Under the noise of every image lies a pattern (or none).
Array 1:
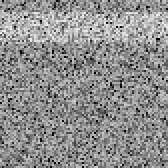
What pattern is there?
one horizontal stripe
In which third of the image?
top
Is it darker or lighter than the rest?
lighter
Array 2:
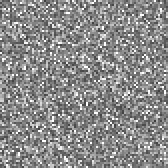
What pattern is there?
only noise
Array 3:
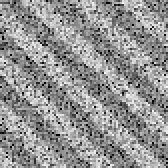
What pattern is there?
diagonal stripes
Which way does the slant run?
top left to bottom right
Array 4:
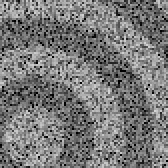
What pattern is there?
rings round one point
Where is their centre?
bottom left
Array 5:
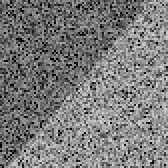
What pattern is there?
a sharp edge
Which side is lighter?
bottom right
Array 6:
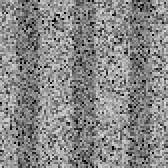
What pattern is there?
vertical stripes
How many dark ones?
3
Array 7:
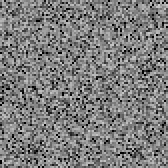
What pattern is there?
only noise
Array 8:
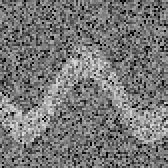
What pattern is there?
a wavy band
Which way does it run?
left to right
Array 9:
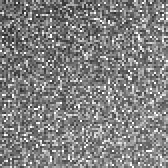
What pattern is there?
a smooth slope
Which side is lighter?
bottom right
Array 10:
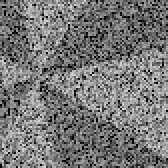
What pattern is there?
spokes from one point
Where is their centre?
middle left
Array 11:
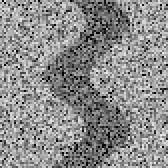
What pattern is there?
a wavy band
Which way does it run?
top to bottom
